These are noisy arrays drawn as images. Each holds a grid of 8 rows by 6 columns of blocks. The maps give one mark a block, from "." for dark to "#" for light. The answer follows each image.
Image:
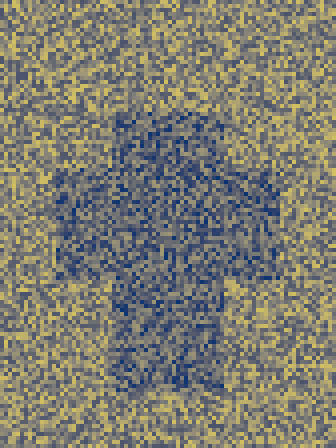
# # # # # #
# # # # # #
# # . . # #
# . . . . #
# . . . . #
# # . . # #
# # . . # #
# # # # # #
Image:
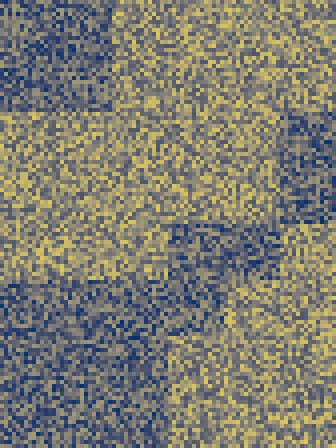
. . # # # #
. . # # # #
# # # # # .
# # # # # .
# # # . . #
. . . . # #
. . . # # #
. . . # # #
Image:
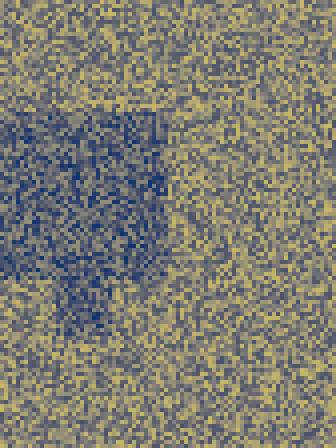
# # # # # #
# # # # # #
. . . # # #
. . . # # #
. . . # # #
# . # # # #
# # # # # #
# # # # # #
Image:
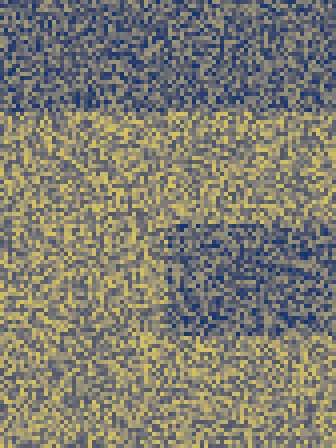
. . . . . .
. . . . . .
# # # # # #
# # # # # #
# # # . . .
# # # . . .
# # # # # #
# # # # # #
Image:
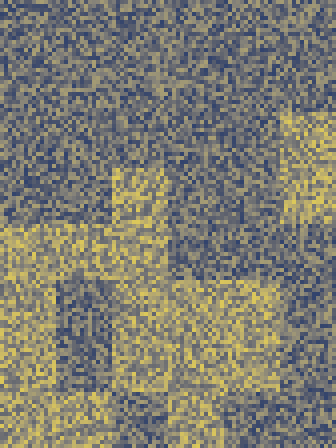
. . . . . .
. . . . . .
. . . . . #
. . # . . #
# # # . . .
# . # # # .
# . # # # .
# # . # . .
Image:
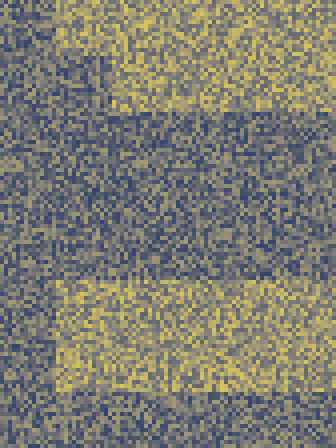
. # # # # #
. . # # # #
. . . . . .
. . . . . .
. . . . . .
. # # # # #
. # # # # #
. . . . . .
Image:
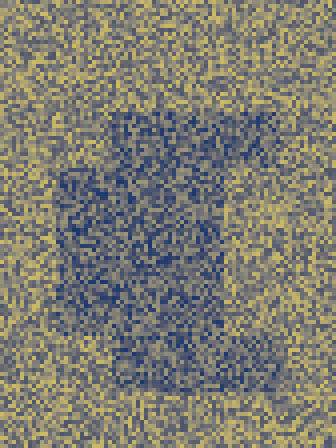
# # # # # #
# # # # # #
# # . . . #
# . . . # #
# . . . # #
# . . . # #
# # . . . #
# # # # # #
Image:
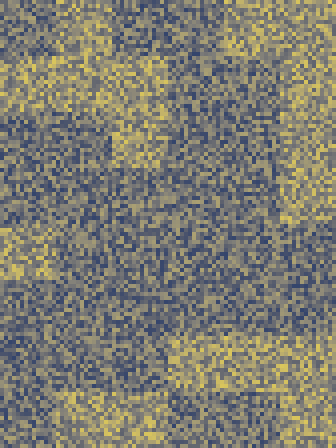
. # . . # #
# # # . . #
. . # . . #
. . . . . #
# . . . . .
. . . . . .
. . . # # #
. # # . . #
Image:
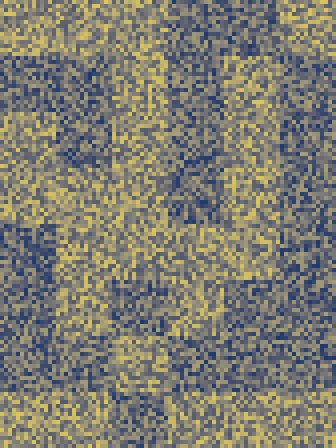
# # # . . #
. . # . # .
# . # . # .
# # # . # .
. # # # # .
. # . # . .
. . # . . .
# # . # # #
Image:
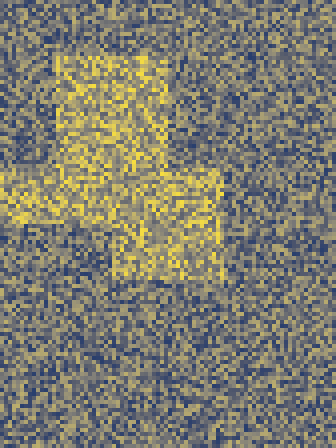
. . . . . .
. # # . . .
. # # . . .
# # # # . .
. . # # . .
. . . . . .
. . . . . .
. . . . . .
